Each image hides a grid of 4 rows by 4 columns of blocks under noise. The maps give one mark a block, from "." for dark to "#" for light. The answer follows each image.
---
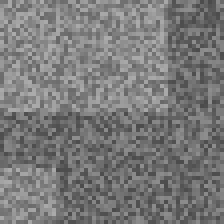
# # # .
# # # .
. . . .
# . . .
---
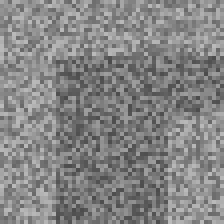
# # # #
# . . .
# . . #
# . . #
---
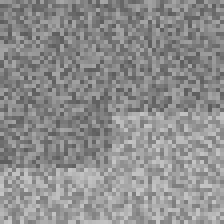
. . . .
. . . .
. . # #
# # # #
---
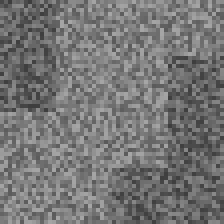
. # # #
. # # .
# # # .
# # . .
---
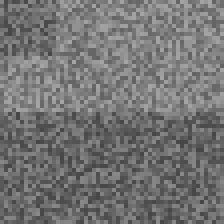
. # # #
# # # #
. . . .
. . . .
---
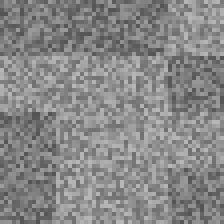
. . . #
# # # .
. # # #
. # # .
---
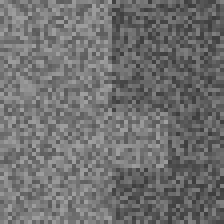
# # . .
# # . .
# # # .
# # . .
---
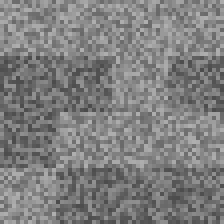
# # # #
. . # .
. # # #
# . . .
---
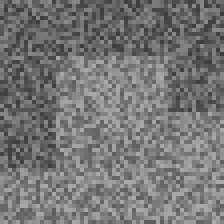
. . . .
. # # .
. # # #
# # # #
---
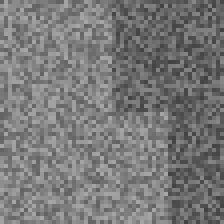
# # . .
# # . .
# # # .
# # # .
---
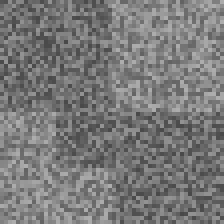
. . # #
. . # #
# . . .
# # . .
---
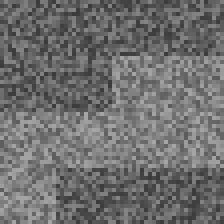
. . . .
. . # #
# # # #
# . . .
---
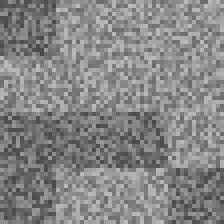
. # # #
# # # #
. . . #
. # # .
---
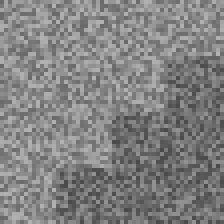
# # # #
# # # .
# # . .
# . . .
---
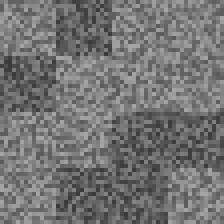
# . # #
. # # #
# # . .
# . . #
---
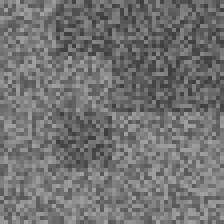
# . . .
# # . .
# . # #
# # # #
